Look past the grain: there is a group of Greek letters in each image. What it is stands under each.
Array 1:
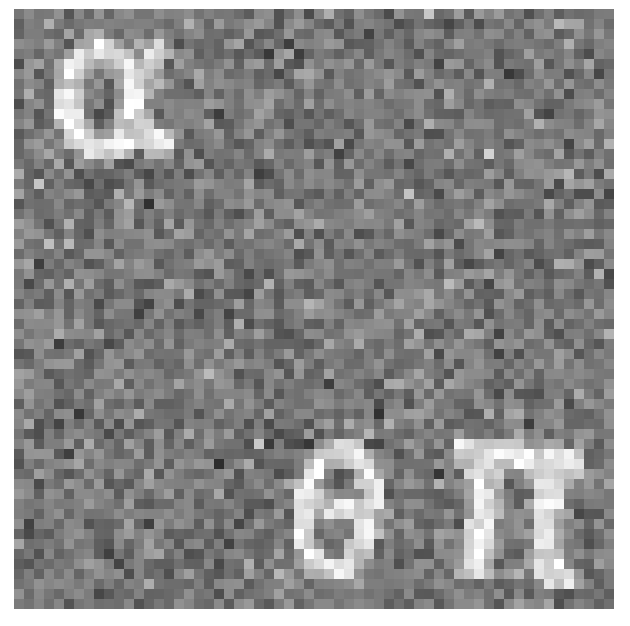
top left: alpha; bottom middle: theta; bottom right: pi
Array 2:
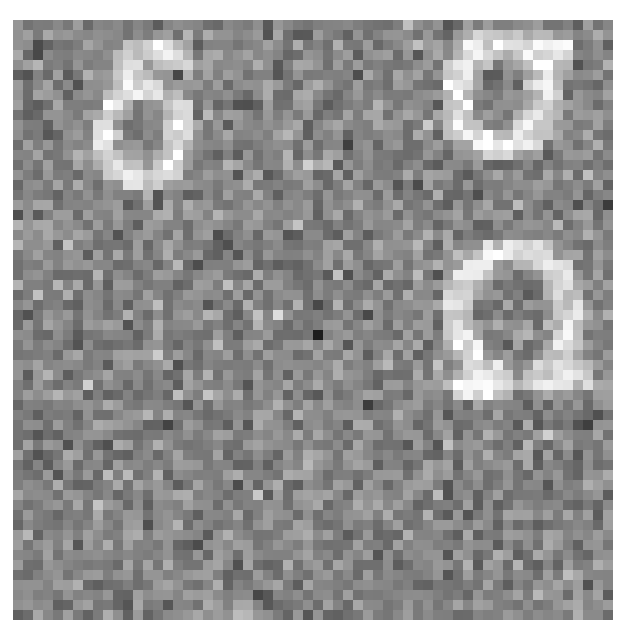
top left: delta; top right: sigma; middle right: omega
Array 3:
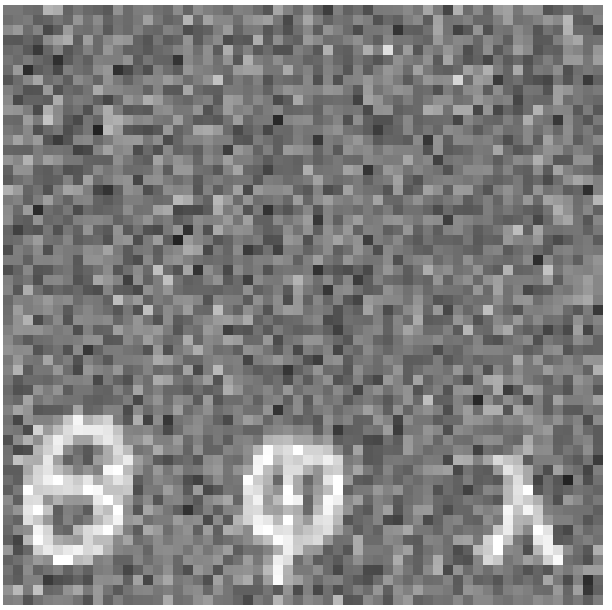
bottom left: theta; bottom middle: phi; bottom right: lambda
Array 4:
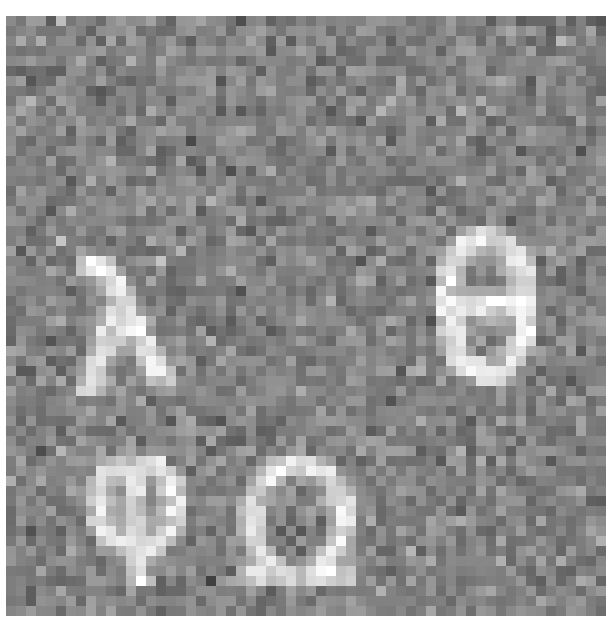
middle left: lambda; middle right: theta; bottom left: phi; bottom middle: omega
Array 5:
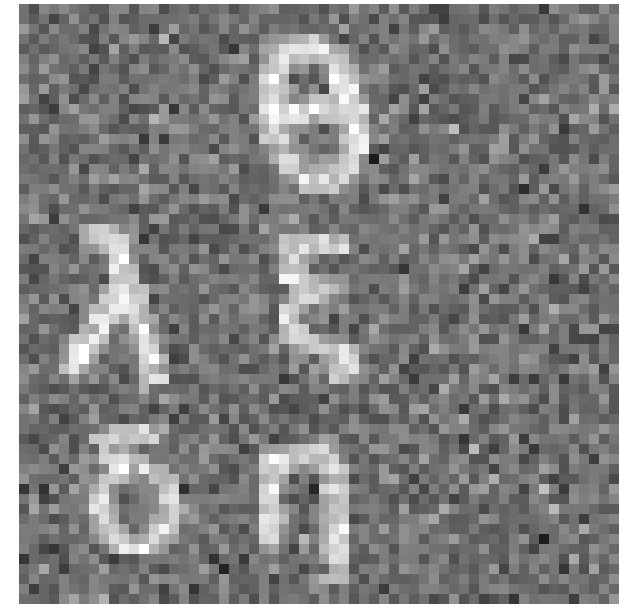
top middle: theta; middle left: lambda; centre: xi; bottom left: delta; bottom middle: eta
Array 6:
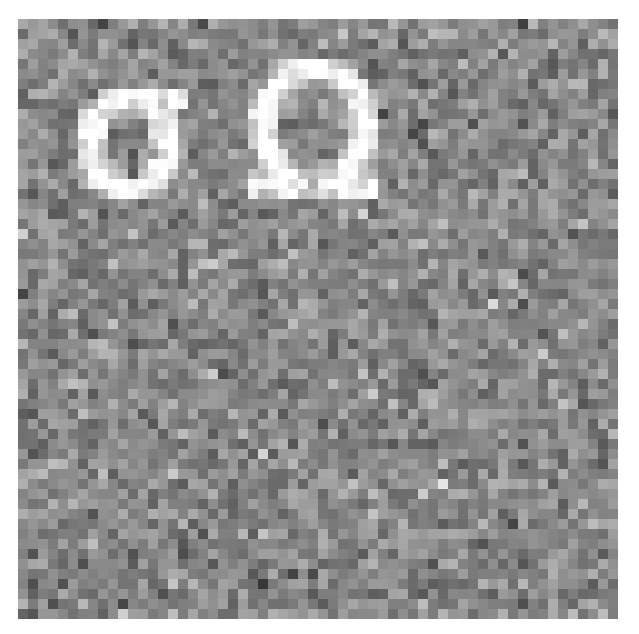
top left: sigma; top middle: omega
